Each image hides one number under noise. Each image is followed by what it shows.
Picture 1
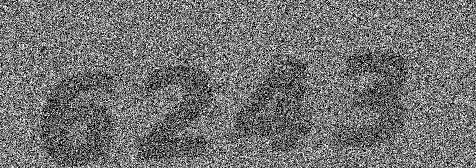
6243
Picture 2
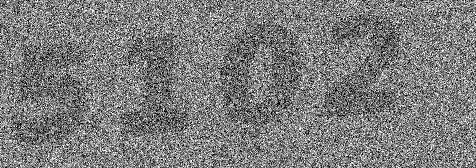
5102
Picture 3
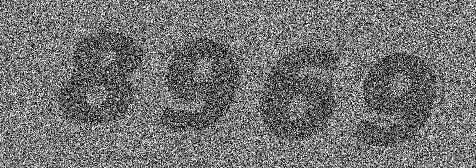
8969
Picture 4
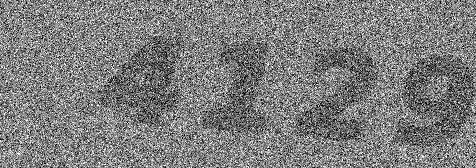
4129
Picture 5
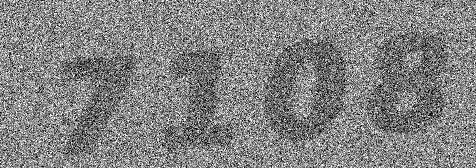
7108
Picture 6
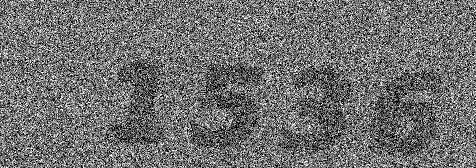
1536
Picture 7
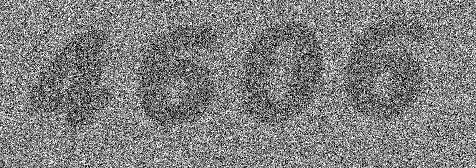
4606
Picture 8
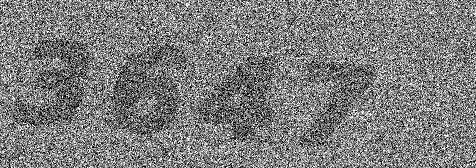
3647
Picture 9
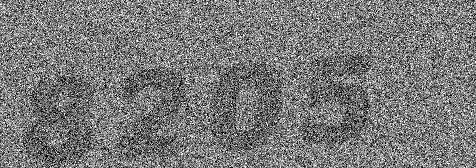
8205
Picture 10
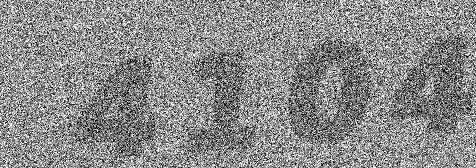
4104
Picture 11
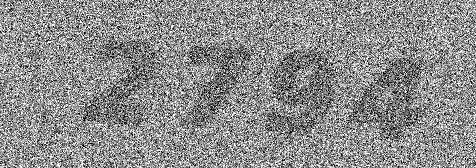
2794
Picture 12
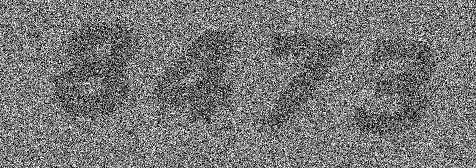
8473
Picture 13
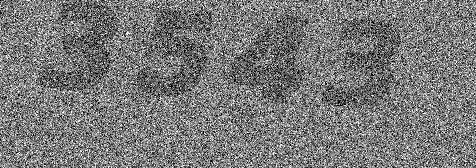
3543
